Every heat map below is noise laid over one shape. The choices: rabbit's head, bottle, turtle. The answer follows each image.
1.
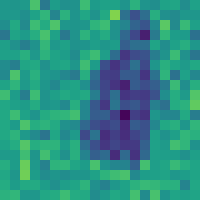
bottle
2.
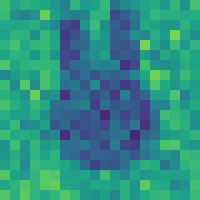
rabbit's head
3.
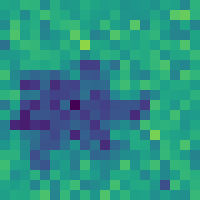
turtle
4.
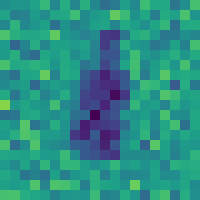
bottle
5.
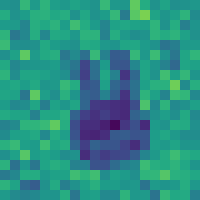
rabbit's head
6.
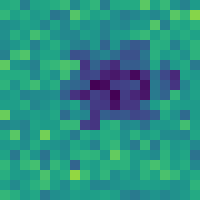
turtle
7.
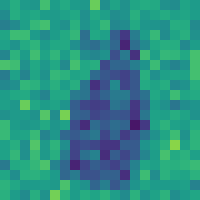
bottle
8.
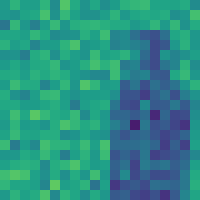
bottle
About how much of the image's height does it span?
nearly all
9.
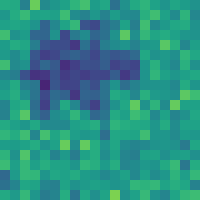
turtle
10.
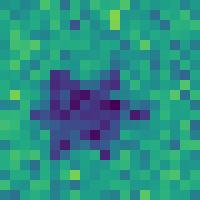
turtle
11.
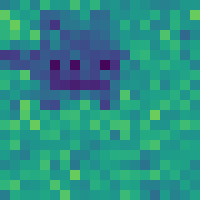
turtle
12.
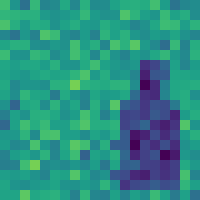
bottle
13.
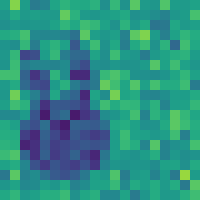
rabbit's head
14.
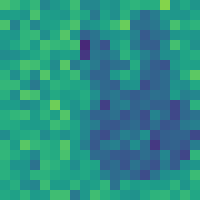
rabbit's head
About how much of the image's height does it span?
nearly all
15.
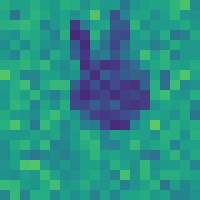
rabbit's head
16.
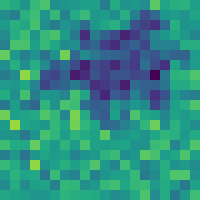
turtle
